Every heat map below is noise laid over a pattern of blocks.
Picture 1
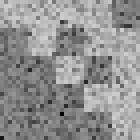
mirrored about the diagonal from the bottom left
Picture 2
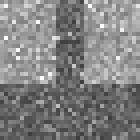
left and right mirror each other
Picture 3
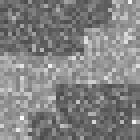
the same after a half turn
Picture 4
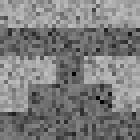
left and right mirror each other
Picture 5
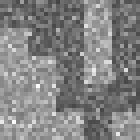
no symmetry
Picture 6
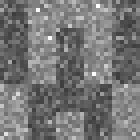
left and right mirror each other
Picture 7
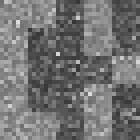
top and bottom mirror each other
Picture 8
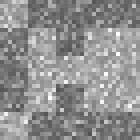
top and bottom mirror each other
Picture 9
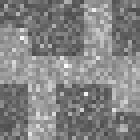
the same after a half turn
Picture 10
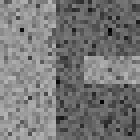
top and bottom mirror each other
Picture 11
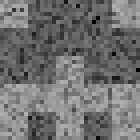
left and right mirror each other
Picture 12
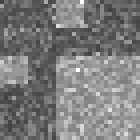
mirrored about the diagonal from the top left
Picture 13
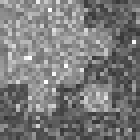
mirrored about the diagonal from the top left
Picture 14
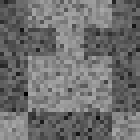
left and right mirror each other
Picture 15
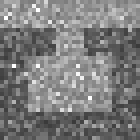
left and right mirror each other
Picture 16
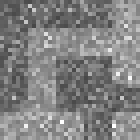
mirrored about the diagonal from the top left
